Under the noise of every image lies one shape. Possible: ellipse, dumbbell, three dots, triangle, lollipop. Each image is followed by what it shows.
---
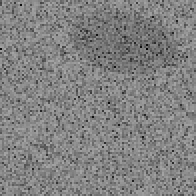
ellipse
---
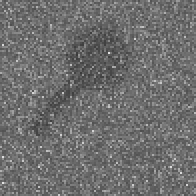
lollipop
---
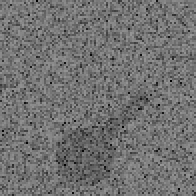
lollipop
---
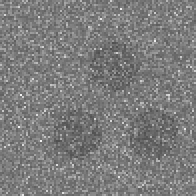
three dots
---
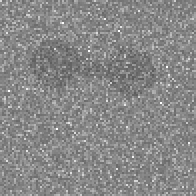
dumbbell
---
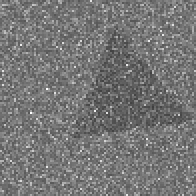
triangle
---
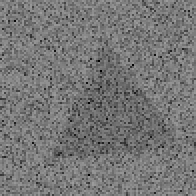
triangle
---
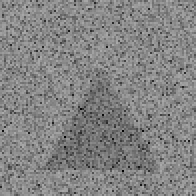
triangle
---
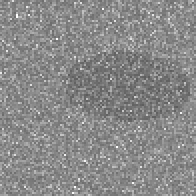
ellipse
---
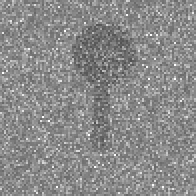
lollipop
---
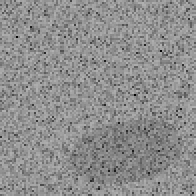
ellipse
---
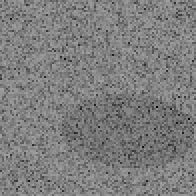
ellipse
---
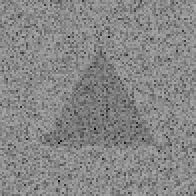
triangle
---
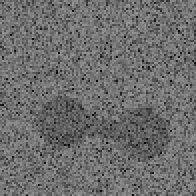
dumbbell
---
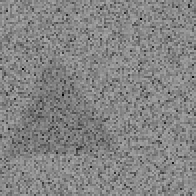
triangle
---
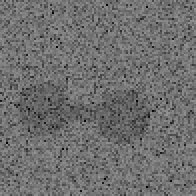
dumbbell
